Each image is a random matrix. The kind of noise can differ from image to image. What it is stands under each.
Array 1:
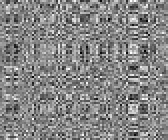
low rank plus noise
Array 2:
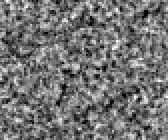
blotchy
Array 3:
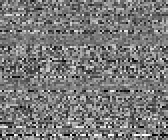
rows of uneven size
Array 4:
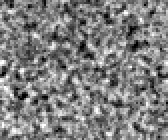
blotchy
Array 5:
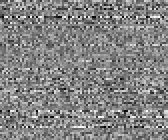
rows of uneven size
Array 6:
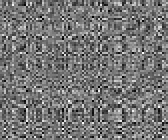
low rank plus noise
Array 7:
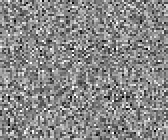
low rank plus noise
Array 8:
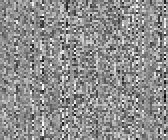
columns of uneven size
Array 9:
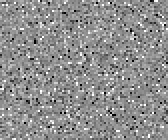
heavy tails
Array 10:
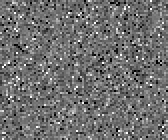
heavy tails
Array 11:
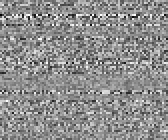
rows of uneven size
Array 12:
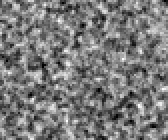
blotchy
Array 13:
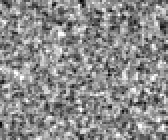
blotchy
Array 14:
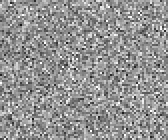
independent entries
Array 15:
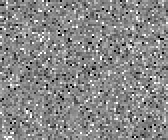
heavy tails
